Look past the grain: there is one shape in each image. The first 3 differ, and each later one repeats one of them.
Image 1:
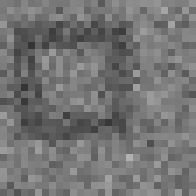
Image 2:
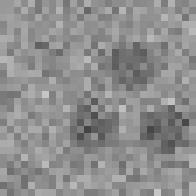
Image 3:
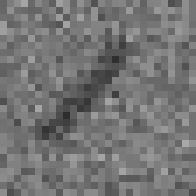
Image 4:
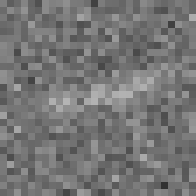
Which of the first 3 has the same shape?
3
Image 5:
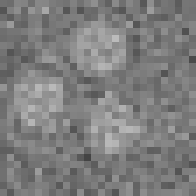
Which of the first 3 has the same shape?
2
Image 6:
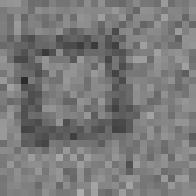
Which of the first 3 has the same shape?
1
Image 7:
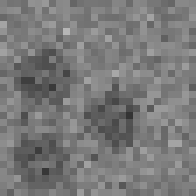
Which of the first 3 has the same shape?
2
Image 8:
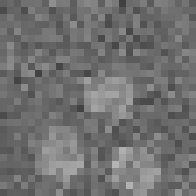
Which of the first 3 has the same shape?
2
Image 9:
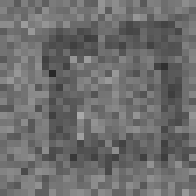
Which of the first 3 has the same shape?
1
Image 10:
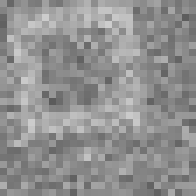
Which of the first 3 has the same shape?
1
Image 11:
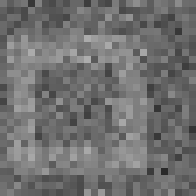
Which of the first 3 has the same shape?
1
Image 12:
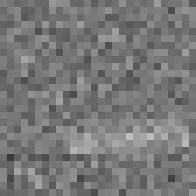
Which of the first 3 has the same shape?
3
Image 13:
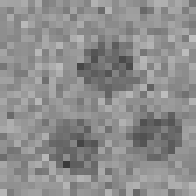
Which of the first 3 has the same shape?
2
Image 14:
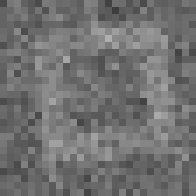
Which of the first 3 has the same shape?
1
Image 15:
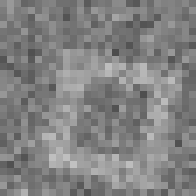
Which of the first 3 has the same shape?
1
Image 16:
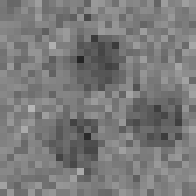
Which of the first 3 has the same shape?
2
